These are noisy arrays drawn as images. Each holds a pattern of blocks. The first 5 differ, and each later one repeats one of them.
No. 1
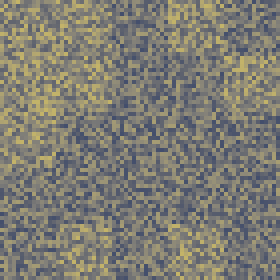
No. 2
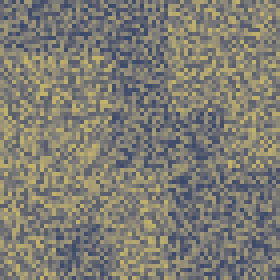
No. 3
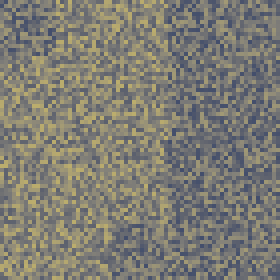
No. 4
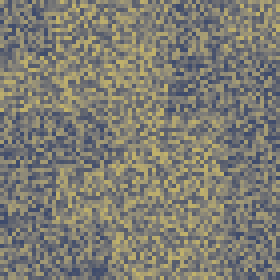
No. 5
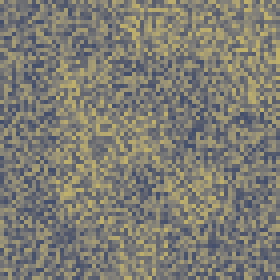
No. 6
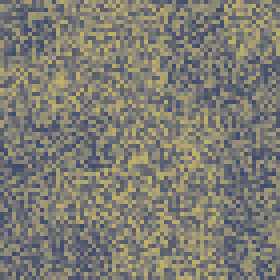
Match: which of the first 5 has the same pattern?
4
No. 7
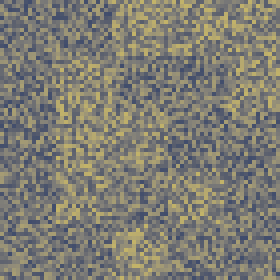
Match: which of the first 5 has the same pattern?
5
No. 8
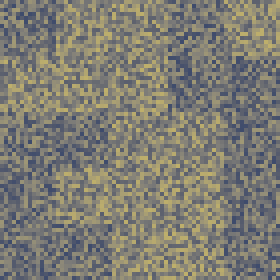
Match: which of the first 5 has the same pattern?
4
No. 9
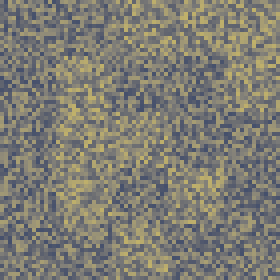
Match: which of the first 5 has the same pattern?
5
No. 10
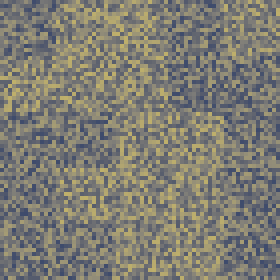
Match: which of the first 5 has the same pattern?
4
